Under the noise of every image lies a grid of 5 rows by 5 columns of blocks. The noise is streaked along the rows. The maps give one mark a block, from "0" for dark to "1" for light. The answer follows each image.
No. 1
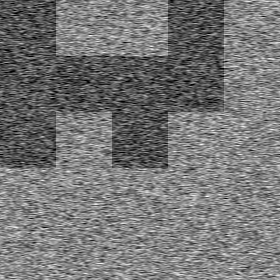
0 1 1 0 1
0 0 0 0 1
0 1 0 1 1
1 1 1 1 1
1 1 1 1 1
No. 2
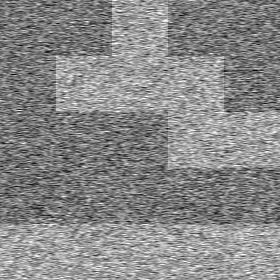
0 0 1 0 0
0 1 1 1 0
0 0 0 1 1
0 0 0 0 0
1 1 1 1 1
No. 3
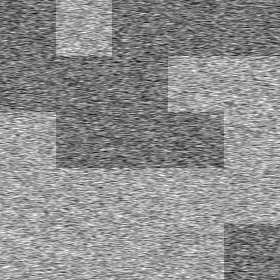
0 1 0 0 0
0 0 0 1 1
1 0 0 0 1
1 1 1 1 1
1 1 1 1 0
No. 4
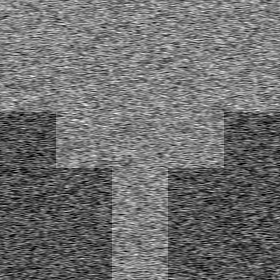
1 1 1 1 1
1 1 1 1 1
0 1 1 1 0
0 0 1 0 0
0 0 1 0 0
